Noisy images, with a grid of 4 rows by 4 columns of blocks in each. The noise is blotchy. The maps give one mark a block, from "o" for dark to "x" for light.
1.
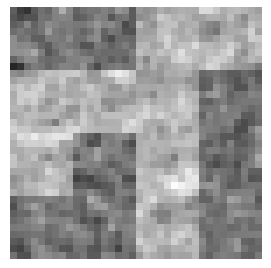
o o x x
x x x o
x o x o
o o x o
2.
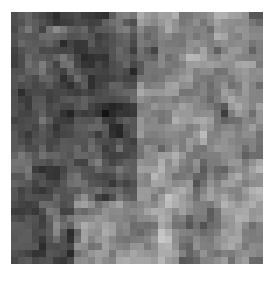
o o x x
o o x x
o o x x
o x x x
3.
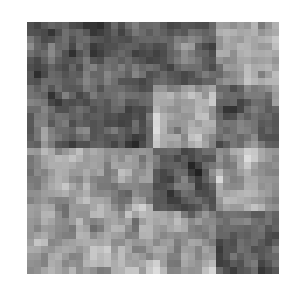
o o o x
o o x o
x x o x
x x x o
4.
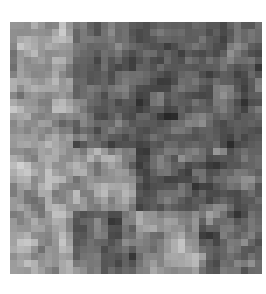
x o o o
x o o o
x x o o
x o x o
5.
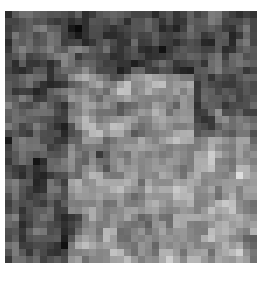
o o o o
o x x o
o x x x
o x x x
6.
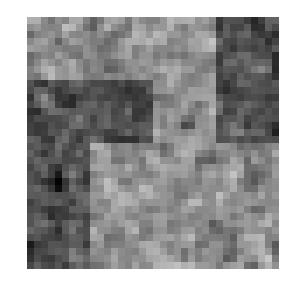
x x x o
o o x o
o x x x
o x x x
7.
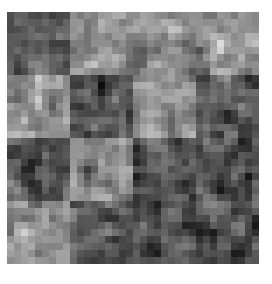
o x x x
x o x o
o x o o
x o o o
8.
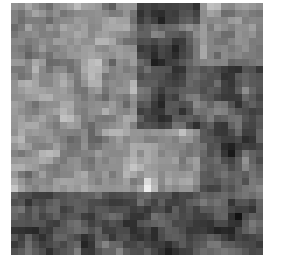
x x o x
x x o o
x x x o
o o o o
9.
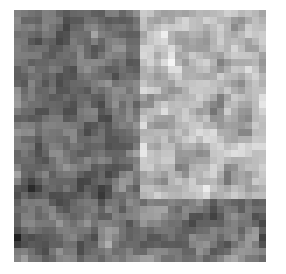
o o x x
o o x x
o o x x
o o o o
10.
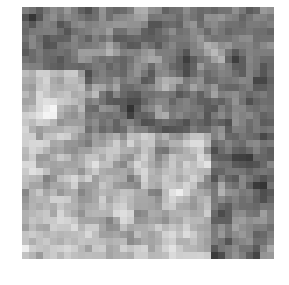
o o o o
x o o o
x x x o
x x x o
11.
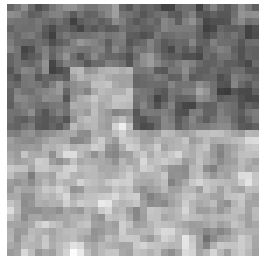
o o o o
o x o o
x x x x
x x x x
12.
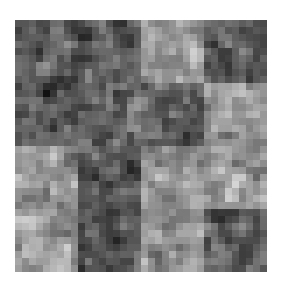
o o x o
o o o x
x o x x
x o x o
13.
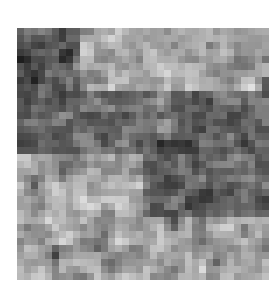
o x x x
o o o o
x x o o
x x x x
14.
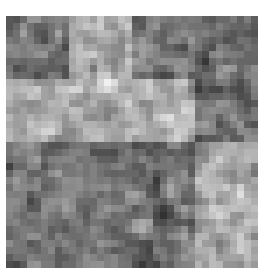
o x o o
x x x o
o o o x
o o o x
